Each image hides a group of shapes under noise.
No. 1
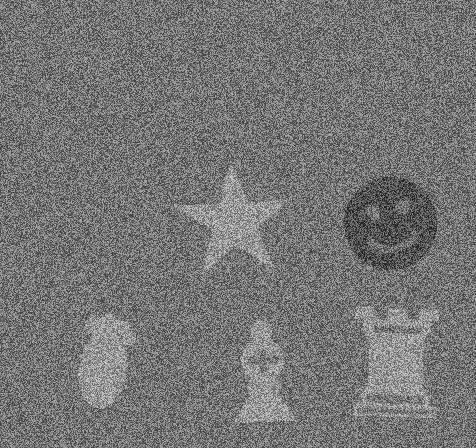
centre: light star; middle right: dark smiling face; bottom left: light footprint; bottom middle: light chess bishop; bottom right: light chess rook
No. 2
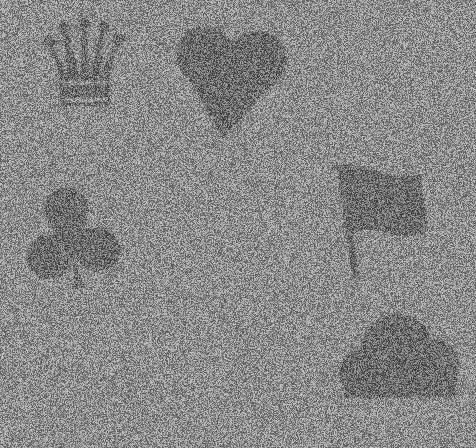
top left: dark chess queen; top middle: dark heart; middle left: dark club; middle right: dark flag; bottom right: dark cloud
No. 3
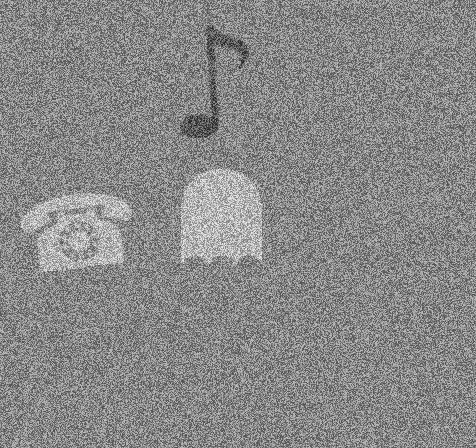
top middle: dark musical note; middle left: light telephone; centre: light ghost
